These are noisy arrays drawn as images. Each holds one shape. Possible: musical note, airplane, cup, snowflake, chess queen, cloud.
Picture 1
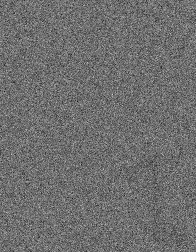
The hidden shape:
musical note
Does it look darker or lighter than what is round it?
darker
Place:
bottom right
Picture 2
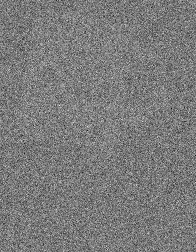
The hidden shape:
cup
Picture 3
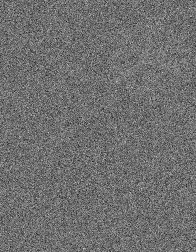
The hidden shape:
snowflake
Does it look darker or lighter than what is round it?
lighter
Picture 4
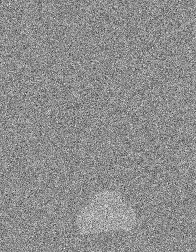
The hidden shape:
cloud
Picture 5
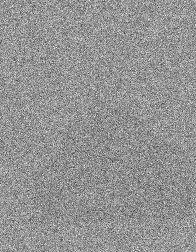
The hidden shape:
cloud
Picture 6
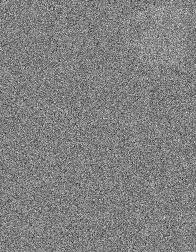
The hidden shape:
cup
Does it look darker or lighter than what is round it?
lighter
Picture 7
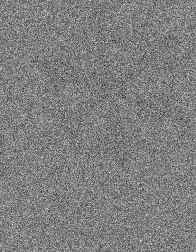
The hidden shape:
snowflake
